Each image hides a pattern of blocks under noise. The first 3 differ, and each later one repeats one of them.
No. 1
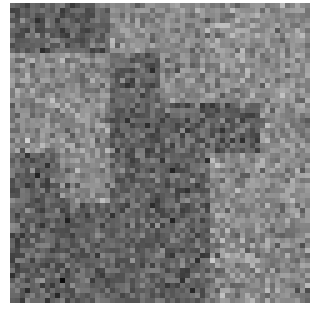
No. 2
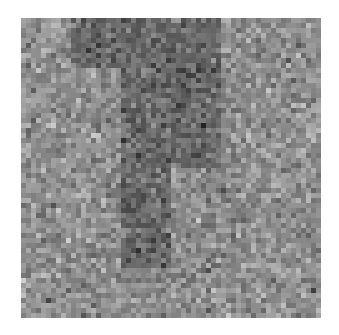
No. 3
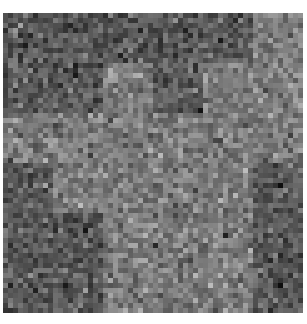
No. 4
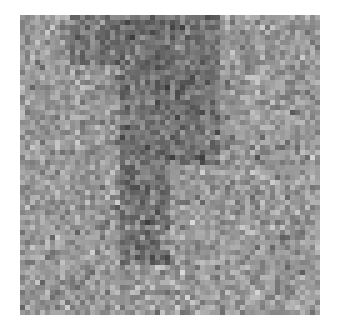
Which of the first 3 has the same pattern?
2
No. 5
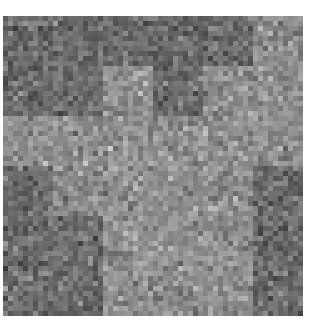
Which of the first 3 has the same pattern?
3
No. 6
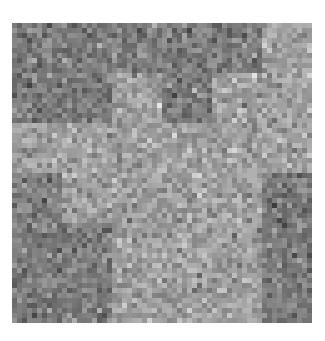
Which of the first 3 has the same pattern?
3
